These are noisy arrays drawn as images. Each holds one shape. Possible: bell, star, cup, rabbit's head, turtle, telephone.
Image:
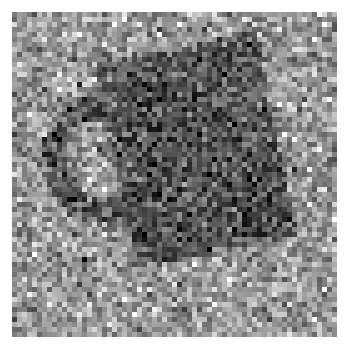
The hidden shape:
cup
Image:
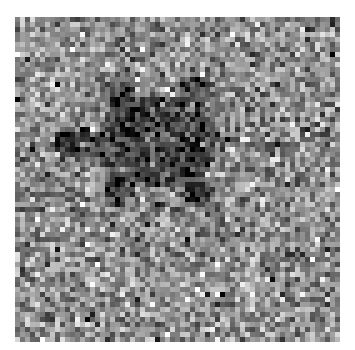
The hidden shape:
turtle
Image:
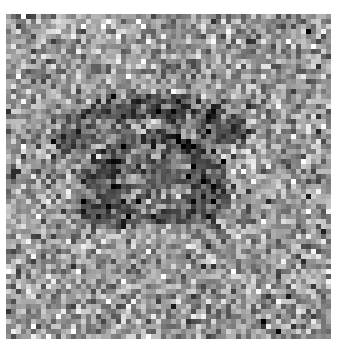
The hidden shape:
telephone
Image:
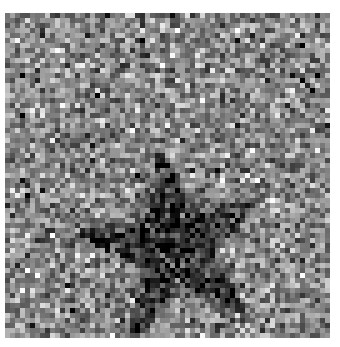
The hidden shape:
star
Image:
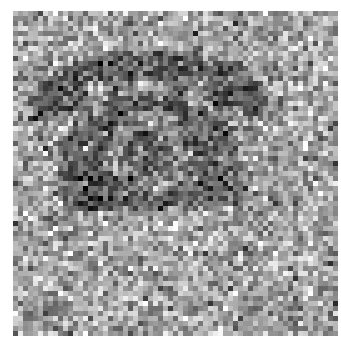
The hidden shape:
telephone
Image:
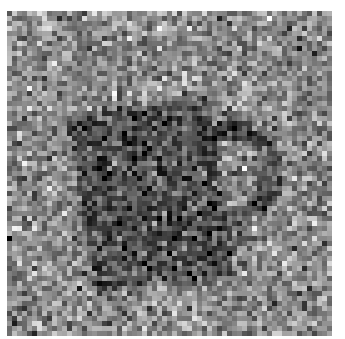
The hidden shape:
cup
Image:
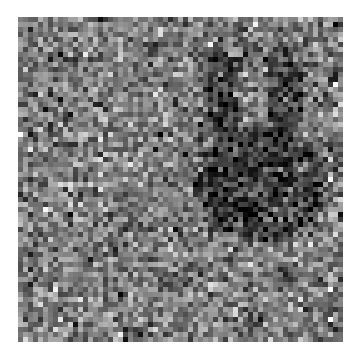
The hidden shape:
rabbit's head
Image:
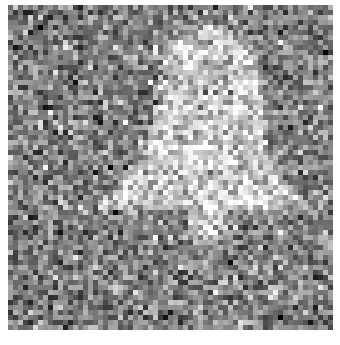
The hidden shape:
bell
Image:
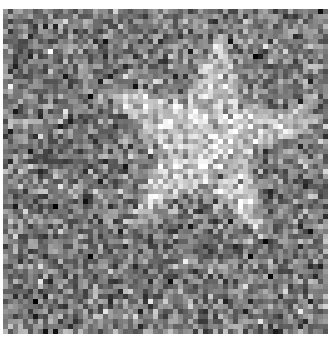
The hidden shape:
star
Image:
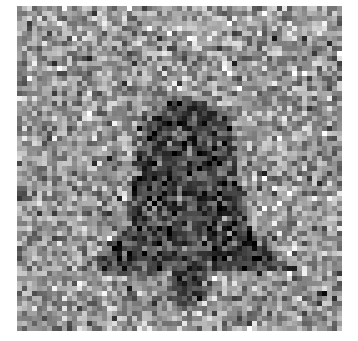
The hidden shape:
bell
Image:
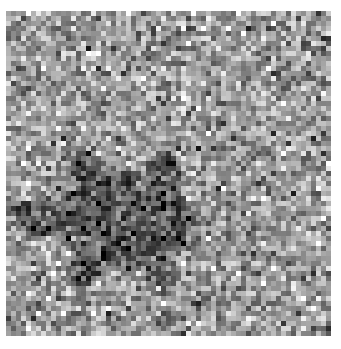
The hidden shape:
turtle
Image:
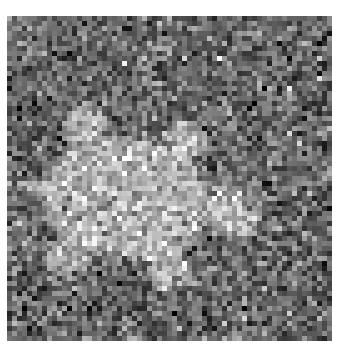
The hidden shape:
turtle
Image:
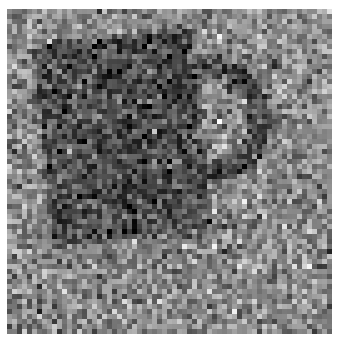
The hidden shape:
cup
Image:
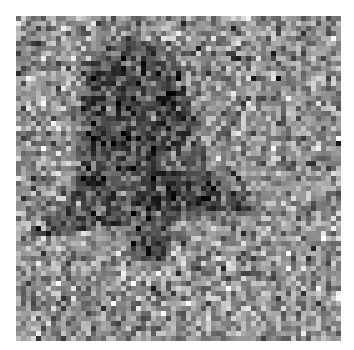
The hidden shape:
bell
